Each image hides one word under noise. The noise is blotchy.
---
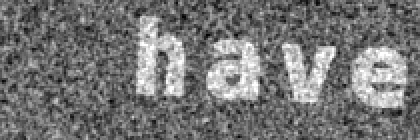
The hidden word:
have
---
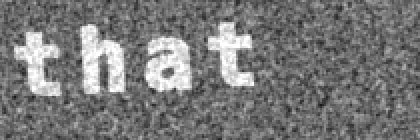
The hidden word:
that
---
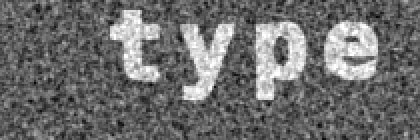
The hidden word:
type
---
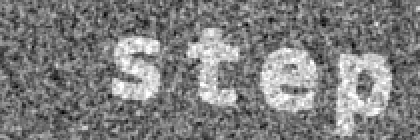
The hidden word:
step
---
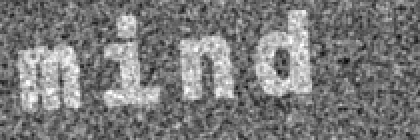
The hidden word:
mind
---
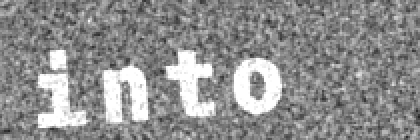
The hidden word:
into
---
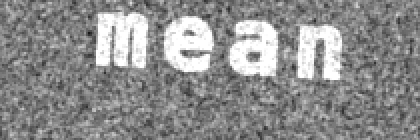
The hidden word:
mean
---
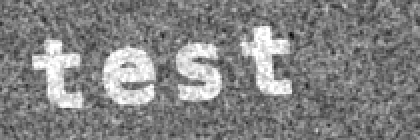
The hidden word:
test
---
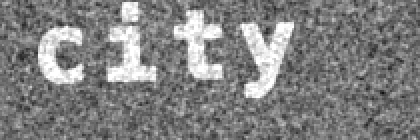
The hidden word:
city
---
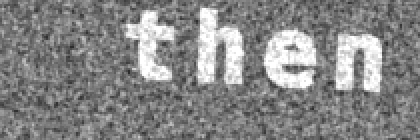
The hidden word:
then
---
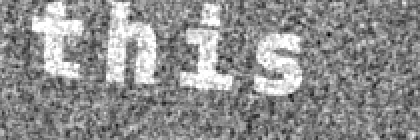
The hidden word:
this
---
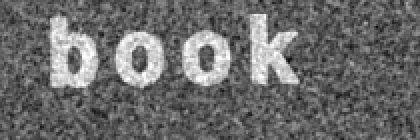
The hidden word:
book
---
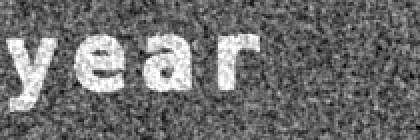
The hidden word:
year
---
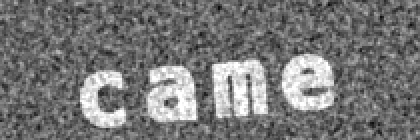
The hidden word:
came
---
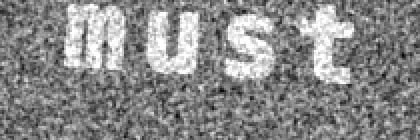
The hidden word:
must
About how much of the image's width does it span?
two thirds
